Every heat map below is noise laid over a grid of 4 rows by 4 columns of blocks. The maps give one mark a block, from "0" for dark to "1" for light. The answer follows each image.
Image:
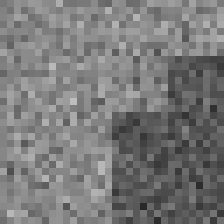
1 1 1 1
1 1 1 0
1 1 0 0
1 1 0 0
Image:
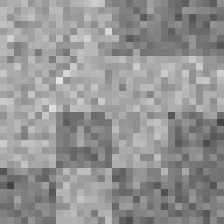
1 1 0 0
1 1 1 1
1 0 1 0
0 1 0 0
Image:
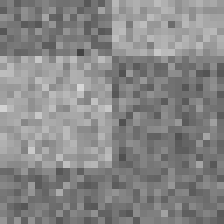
0 0 1 1
1 1 0 0
1 1 0 0
0 0 0 0
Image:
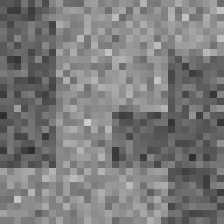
0 1 1 1
0 1 1 0
0 1 0 0
1 1 1 0
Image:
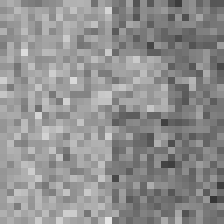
1 1 0 0
1 1 1 0
1 1 0 0
1 1 0 0
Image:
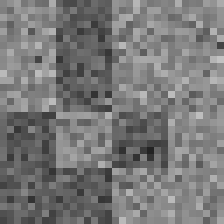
1 0 1 1
1 0 1 1
0 1 0 1
0 0 1 1
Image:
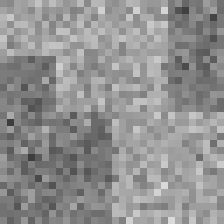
1 1 1 0
0 1 1 0
0 0 1 1
0 0 1 1
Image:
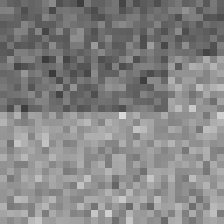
0 0 0 0
0 0 0 1
1 1 1 1
1 1 1 1
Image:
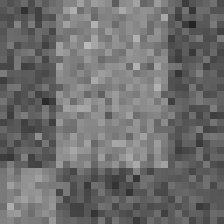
0 1 1 0
0 1 1 0
0 1 1 0
1 0 0 0
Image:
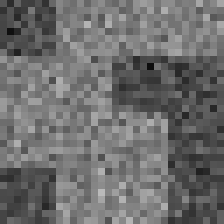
0 1 1 1
1 1 0 0
1 1 1 0
0 1 1 0
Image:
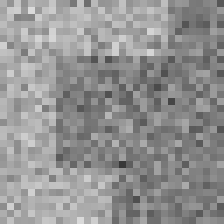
1 1 1 0
1 0 0 0
1 0 0 0
1 1 0 0
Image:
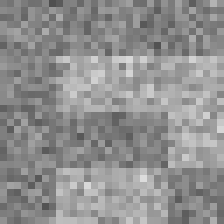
0 0 0 0
0 1 1 1
0 0 0 1
0 1 1 0
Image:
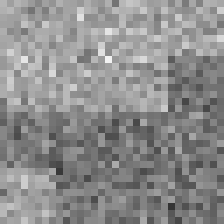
1 1 1 1
1 1 1 0
0 0 0 0
1 0 0 0
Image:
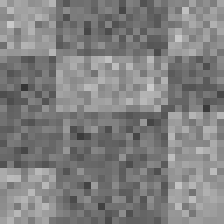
1 0 0 1
0 1 1 0
0 0 0 1
1 0 0 1
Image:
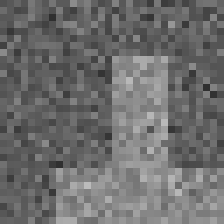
0 0 0 0
0 0 1 0
0 0 1 0
0 1 1 1
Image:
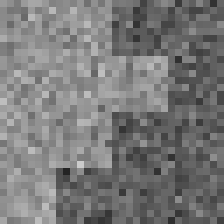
1 1 0 0
1 1 1 0
1 1 0 0
1 0 0 0
